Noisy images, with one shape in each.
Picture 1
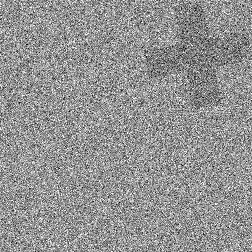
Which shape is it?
cross
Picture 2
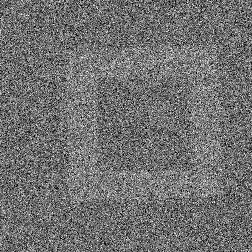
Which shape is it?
square frame
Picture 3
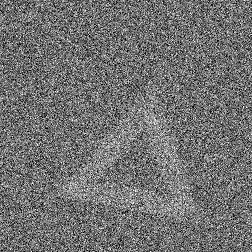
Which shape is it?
triangle frame
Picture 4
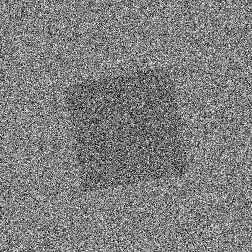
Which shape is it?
square
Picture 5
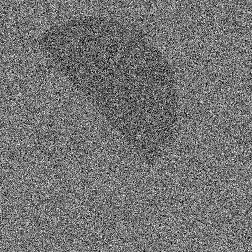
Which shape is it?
half disc
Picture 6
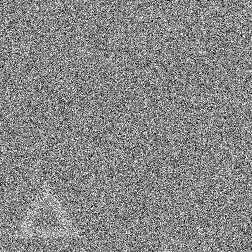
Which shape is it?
triangle frame
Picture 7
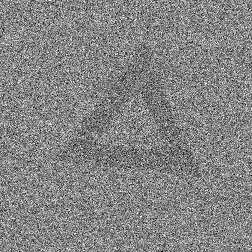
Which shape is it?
triangle frame
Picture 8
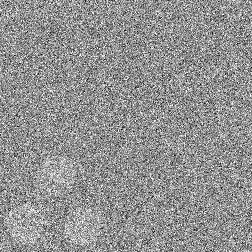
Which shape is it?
three dots
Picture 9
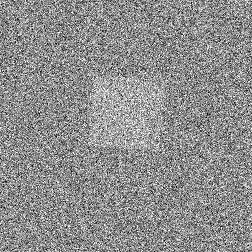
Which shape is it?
square
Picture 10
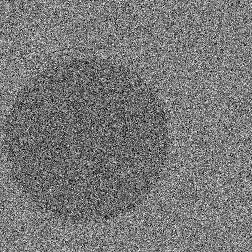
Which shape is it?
disc
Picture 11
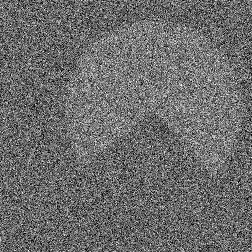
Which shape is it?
disc with a wedge cut out
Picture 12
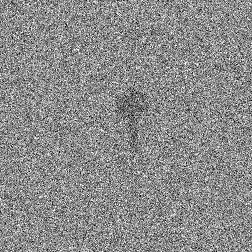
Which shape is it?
lollipop
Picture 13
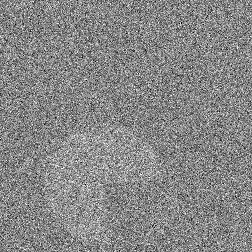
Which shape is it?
disc with a wedge cut out
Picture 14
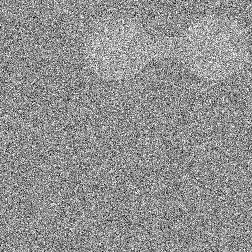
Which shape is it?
dumbbell
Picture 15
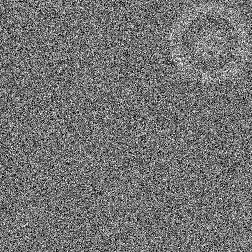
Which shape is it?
bullseye
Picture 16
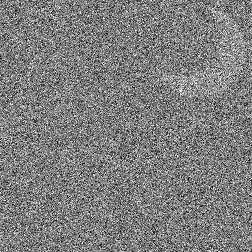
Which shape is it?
crescent
